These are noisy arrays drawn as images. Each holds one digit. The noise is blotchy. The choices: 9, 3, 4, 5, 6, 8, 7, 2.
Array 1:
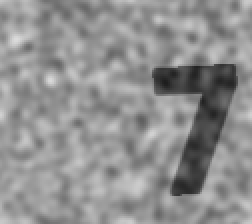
dark 7
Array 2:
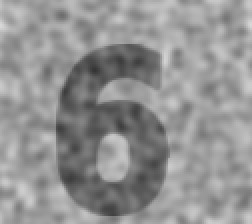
dark 6
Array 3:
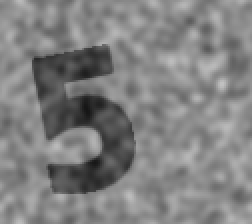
dark 5
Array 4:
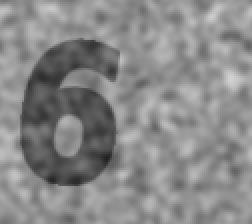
dark 6
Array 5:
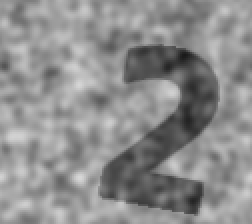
dark 2
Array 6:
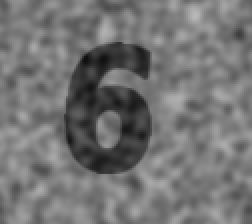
dark 6
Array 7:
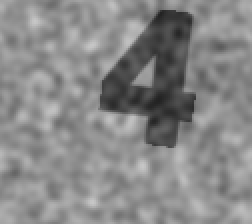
dark 4
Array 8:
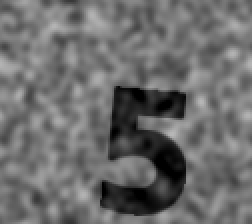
dark 5
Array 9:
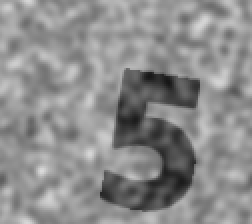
dark 5
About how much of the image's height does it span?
two thirds
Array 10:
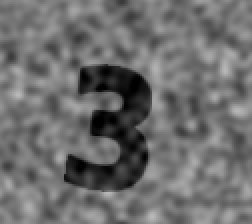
dark 3
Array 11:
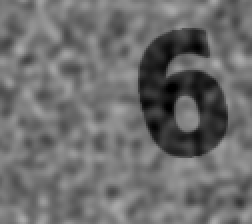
dark 6
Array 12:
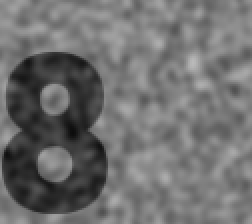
dark 8
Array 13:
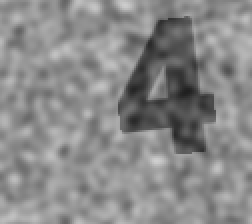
dark 4
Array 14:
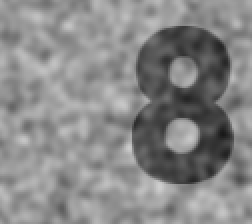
dark 8
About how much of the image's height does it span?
two thirds
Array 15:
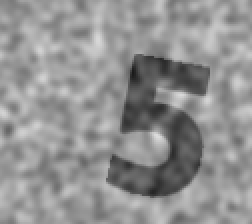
dark 5
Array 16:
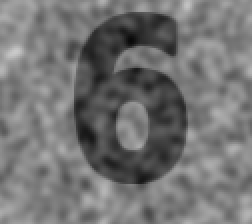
dark 6
